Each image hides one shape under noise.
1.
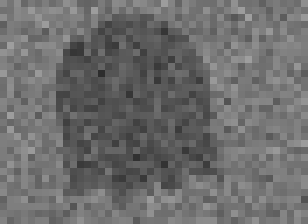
ghost
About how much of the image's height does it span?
nearly all
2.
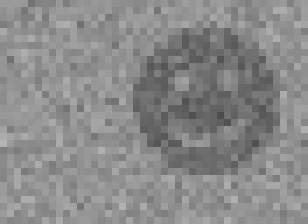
smiling face
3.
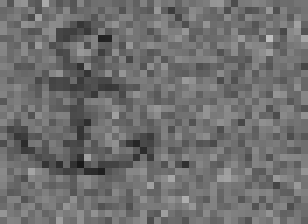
anchor
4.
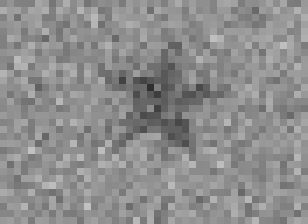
star
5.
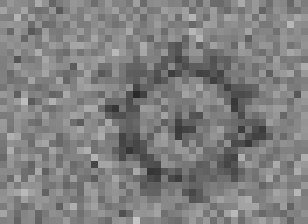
gear
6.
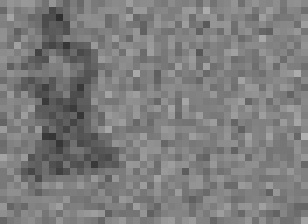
chess bishop
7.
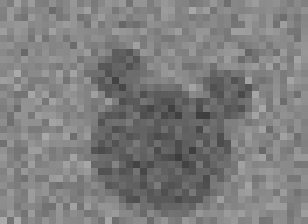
bear's head
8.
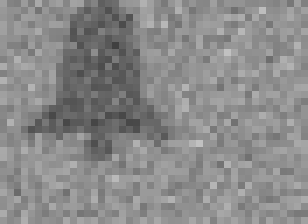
bell
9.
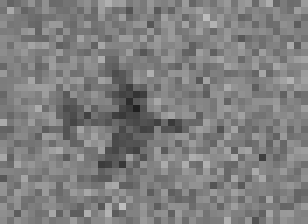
airplane
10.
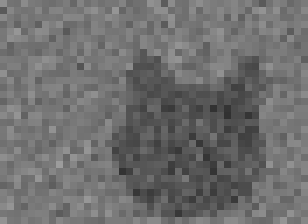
cat's head
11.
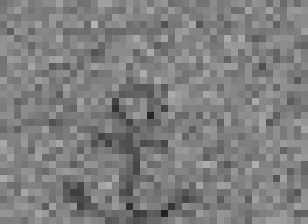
anchor
